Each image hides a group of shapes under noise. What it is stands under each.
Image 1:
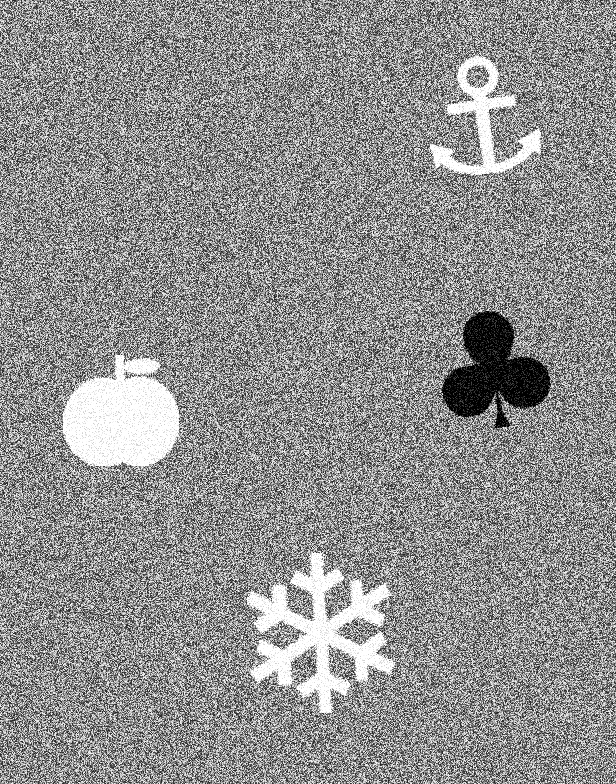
top right: light anchor; middle left: light apple; middle right: dark club; bottom middle: light snowflake
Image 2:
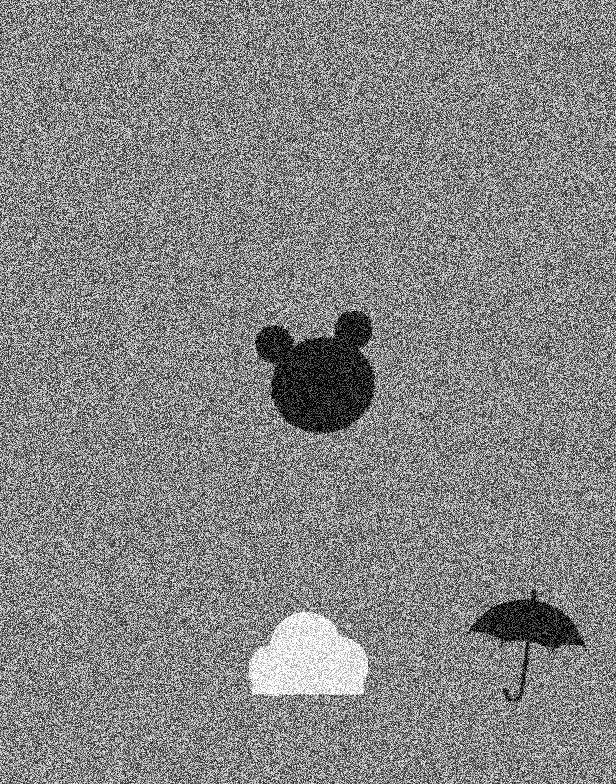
centre: dark bear's head; bottom middle: light cloud; bottom right: dark umbrella
